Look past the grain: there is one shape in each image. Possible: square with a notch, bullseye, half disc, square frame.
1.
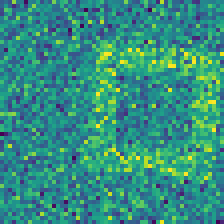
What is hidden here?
light square frame
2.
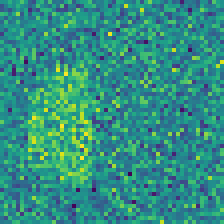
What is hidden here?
light half disc
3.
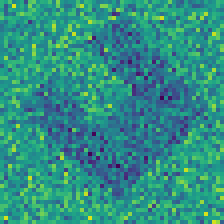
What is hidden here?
dark square with a notch
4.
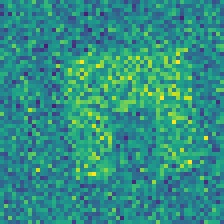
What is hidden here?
light square with a notch
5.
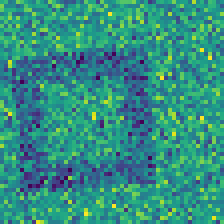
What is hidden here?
dark square frame
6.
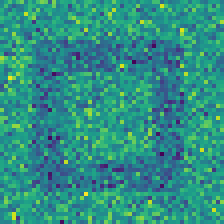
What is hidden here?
dark square frame
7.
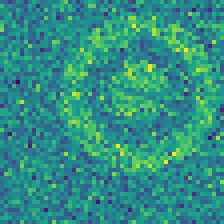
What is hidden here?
light bullseye
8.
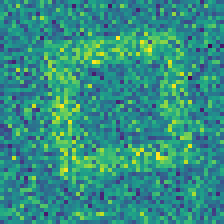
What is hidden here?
light square frame
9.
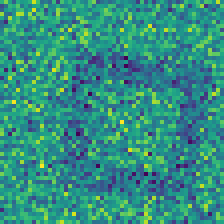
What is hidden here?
dark square frame
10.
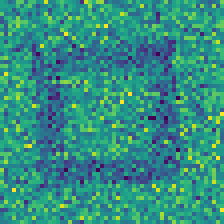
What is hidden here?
dark square frame
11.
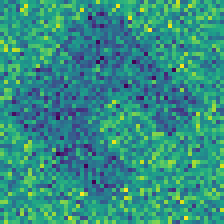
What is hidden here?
dark square with a notch
